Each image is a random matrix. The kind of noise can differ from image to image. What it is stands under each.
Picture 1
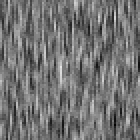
streaked along the columns
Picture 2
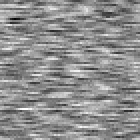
streaked along the rows
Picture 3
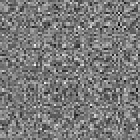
low rank plus noise
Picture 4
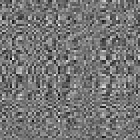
low rank plus noise
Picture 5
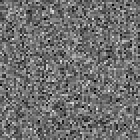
independent entries
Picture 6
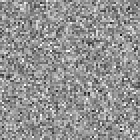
independent entries
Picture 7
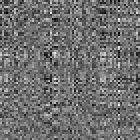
low rank plus noise
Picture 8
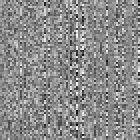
columns of uneven size
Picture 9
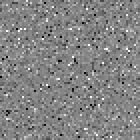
heavy tails
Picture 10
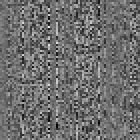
columns of uneven size
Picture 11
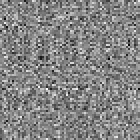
low rank plus noise
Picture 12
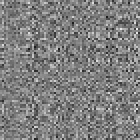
low rank plus noise
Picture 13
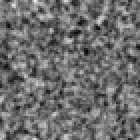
blotchy
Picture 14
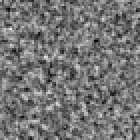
blotchy
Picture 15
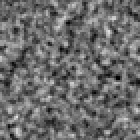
blotchy
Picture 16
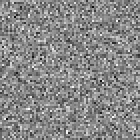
independent entries
